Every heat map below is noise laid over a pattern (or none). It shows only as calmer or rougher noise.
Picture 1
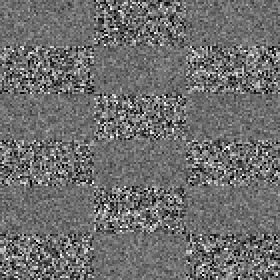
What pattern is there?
a checkerboard
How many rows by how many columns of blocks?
6 by 3
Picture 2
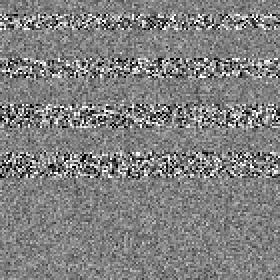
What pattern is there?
bands of rows
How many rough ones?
4
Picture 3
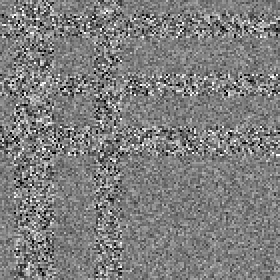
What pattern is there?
bands of rows crossing bands of columns
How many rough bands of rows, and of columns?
3 and 2
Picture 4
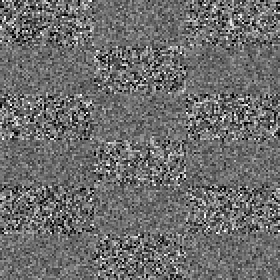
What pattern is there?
a checkerboard
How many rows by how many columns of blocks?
6 by 3
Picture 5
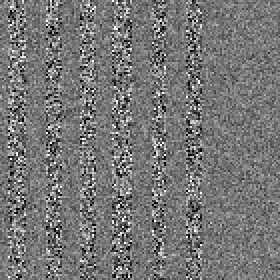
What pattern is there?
bands of columns
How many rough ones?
6
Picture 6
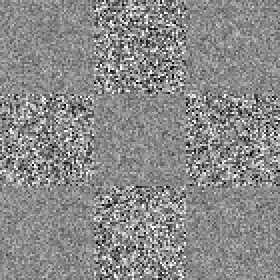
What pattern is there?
a checkerboard
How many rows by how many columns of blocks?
3 by 3
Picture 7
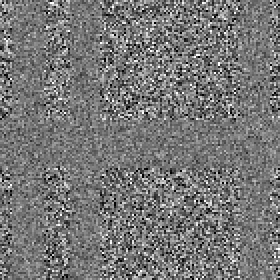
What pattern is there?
bands of rows crossing bands of columns
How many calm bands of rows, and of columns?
1 and 3
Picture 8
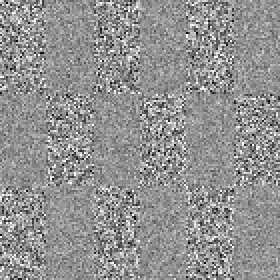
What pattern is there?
a checkerboard
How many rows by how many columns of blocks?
3 by 6
